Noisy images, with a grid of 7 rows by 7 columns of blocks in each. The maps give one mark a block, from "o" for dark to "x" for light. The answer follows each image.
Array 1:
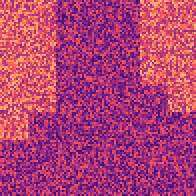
xxoooxx
xxoooxx
xxoooxx
xxoooox
xoooooo
ooooooo
ooooooo
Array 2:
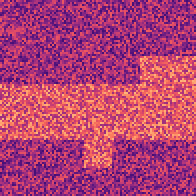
ooooooo
ooooooo
oooooxx
xxxxxxx
xxxxxxx
oooxooo
ooooooo
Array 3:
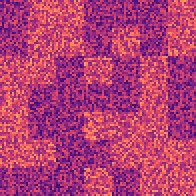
oxxooox
oxxoxox
xxoxoxo
xooooxo
xooxxxo
xxooxxx
oooxoxx
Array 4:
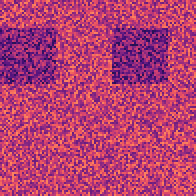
xxxxxxx
ooxxoox
ooxxoox
xxxxxxx
xxxxxxx
xxxxxxx
xxxxxxx
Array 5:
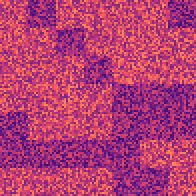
xoxxxxo
xxoxxxx
xxxoxxx
xxxxooo
oxxxooo
oooooxx
xxxxoox
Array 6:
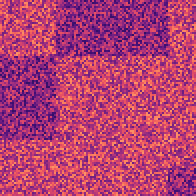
xxoooox
xxoooox
ooxxxxx
ooxxxxx
ooxxxxx
xxxxxxx
xxxxxxo
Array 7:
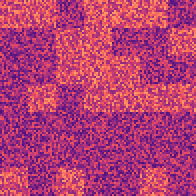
xxoxxxo
ooxxoox
ooxxxoo
oxoxxxx
ooooooo
ooooooo
xoxooxo
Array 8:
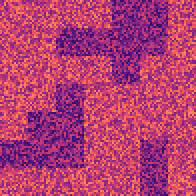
xxxxoox
xxoooox
xxxxoxx
xxoxxxx
xooxxxx
oooxxox
xxxxxox
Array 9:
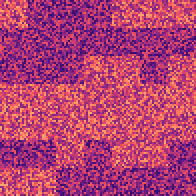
xoooxxx
ooooooo
oooxxox
xxxxxxx
xxxxxxx
ooxoxxo
xxooooo
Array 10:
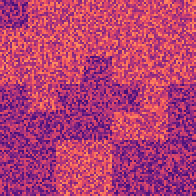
oxxxxxx
xxxxxxx
xxxoxxx
oxoooxo
ooooxxo
ooxxooo
ooxxooo
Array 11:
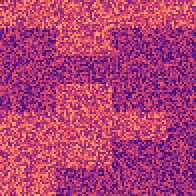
xxxxxxx
ooxxooo
ooooooo
ooxxooo
xxxxxxo
xxxxooo
xxooooo
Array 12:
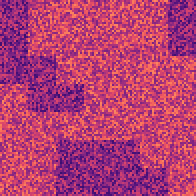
oxxxxxo
oxxxxxo
ooxxxxx
xooxxxx
xxxxxxx
xxoooxx
xxoooox
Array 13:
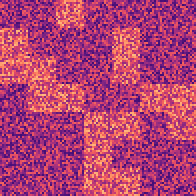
ooxoooo
xoooxoo
xxooxoo
oxxooxx
oooxxox
oooxooo
oooxxoo
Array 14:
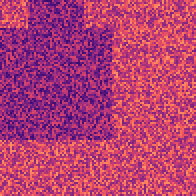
xooxxxx
ooooxxx
ooooxxx
ooooxxx
ooooxxx
xxxxxxx
xxxxxxx
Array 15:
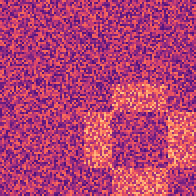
ooooooo
ooooooo
ooooooo
ooooxxo
oooxoox
oooxoox
ooooxxo
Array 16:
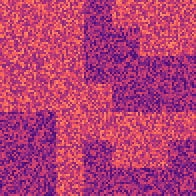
xxxoxxx
xxxooxx
xxxoooo
xxxxooo
ooxxxxx
ooxoxxo
ooxoooo
